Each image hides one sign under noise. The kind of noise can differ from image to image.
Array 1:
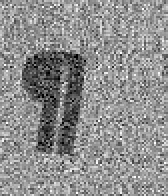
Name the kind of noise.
low rank plus noise
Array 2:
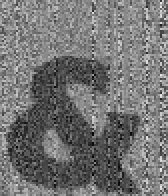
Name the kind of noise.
columns of uneven size
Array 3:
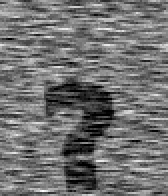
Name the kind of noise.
streaked along the rows
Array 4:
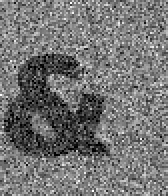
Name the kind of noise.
independent entries
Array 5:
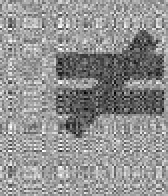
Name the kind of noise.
low rank plus noise
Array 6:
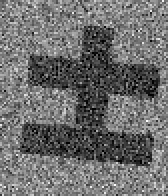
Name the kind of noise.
independent entries
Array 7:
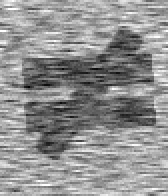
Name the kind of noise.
streaked along the rows
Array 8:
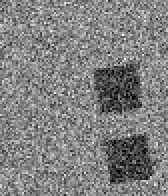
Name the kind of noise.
independent entries
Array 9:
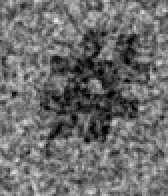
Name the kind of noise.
blotchy
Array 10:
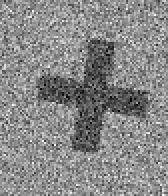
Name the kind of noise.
independent entries
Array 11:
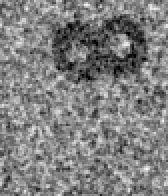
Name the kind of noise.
blotchy
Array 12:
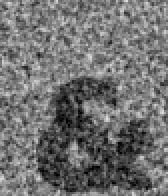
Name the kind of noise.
blotchy
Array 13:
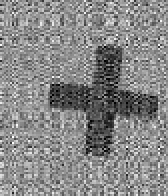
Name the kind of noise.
low rank plus noise
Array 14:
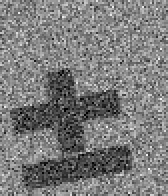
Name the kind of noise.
independent entries
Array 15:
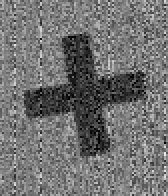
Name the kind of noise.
columns of uneven size
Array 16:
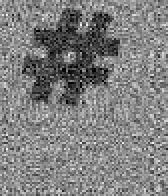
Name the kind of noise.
low rank plus noise
